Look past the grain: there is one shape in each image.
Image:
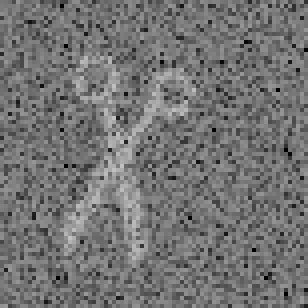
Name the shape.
pair of scissors
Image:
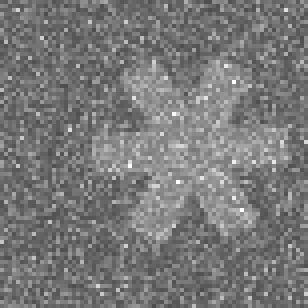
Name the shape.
asterisk
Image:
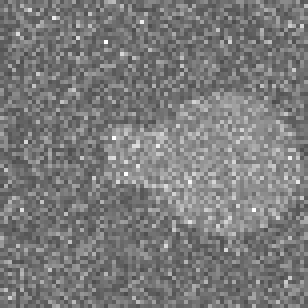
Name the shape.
light bulb
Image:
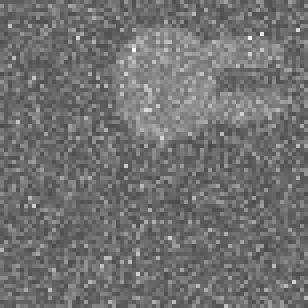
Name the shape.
rabbit's head
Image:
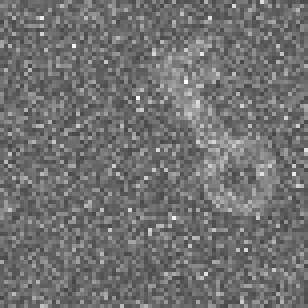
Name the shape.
key
